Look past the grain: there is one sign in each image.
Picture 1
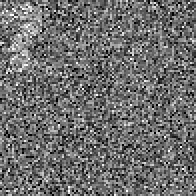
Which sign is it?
question mark
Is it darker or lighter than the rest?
lighter
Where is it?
top left
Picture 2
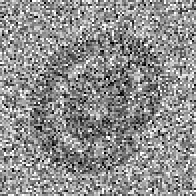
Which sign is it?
at sign
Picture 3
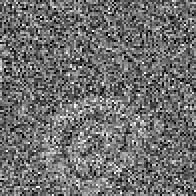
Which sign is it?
at sign
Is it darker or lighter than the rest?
lighter
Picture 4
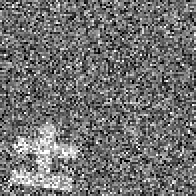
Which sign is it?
plus-minus sign
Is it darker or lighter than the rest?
lighter
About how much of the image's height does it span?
a third
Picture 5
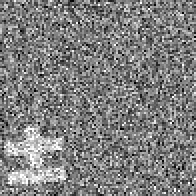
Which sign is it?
plus-minus sign
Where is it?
bottom left
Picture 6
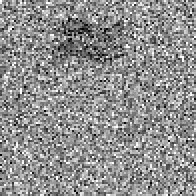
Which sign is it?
approximately sign
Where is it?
top middle
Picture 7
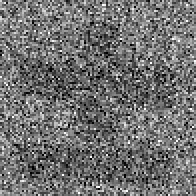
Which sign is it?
plus-minus sign
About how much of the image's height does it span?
nearly all
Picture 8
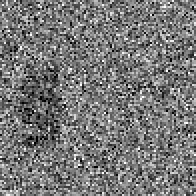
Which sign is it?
section sign
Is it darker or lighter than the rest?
darker
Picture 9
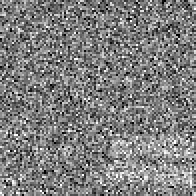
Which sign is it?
equals sign
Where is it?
bottom right
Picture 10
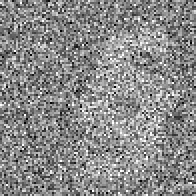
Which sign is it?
section sign
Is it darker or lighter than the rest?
lighter
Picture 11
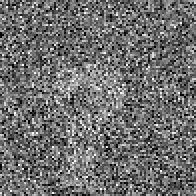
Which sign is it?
question mark
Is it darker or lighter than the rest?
lighter
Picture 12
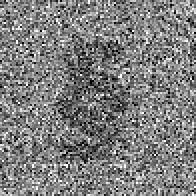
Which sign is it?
section sign
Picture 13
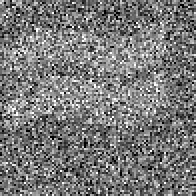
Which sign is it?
approximately sign
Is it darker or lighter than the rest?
lighter
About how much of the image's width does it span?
nearly all
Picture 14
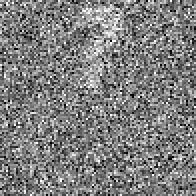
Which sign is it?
question mark
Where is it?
top middle
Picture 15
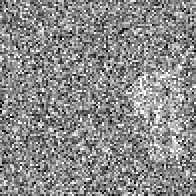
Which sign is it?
pilcrow
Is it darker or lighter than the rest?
lighter
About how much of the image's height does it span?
half
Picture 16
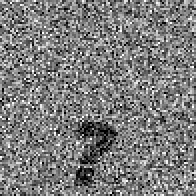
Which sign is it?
question mark
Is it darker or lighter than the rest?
darker
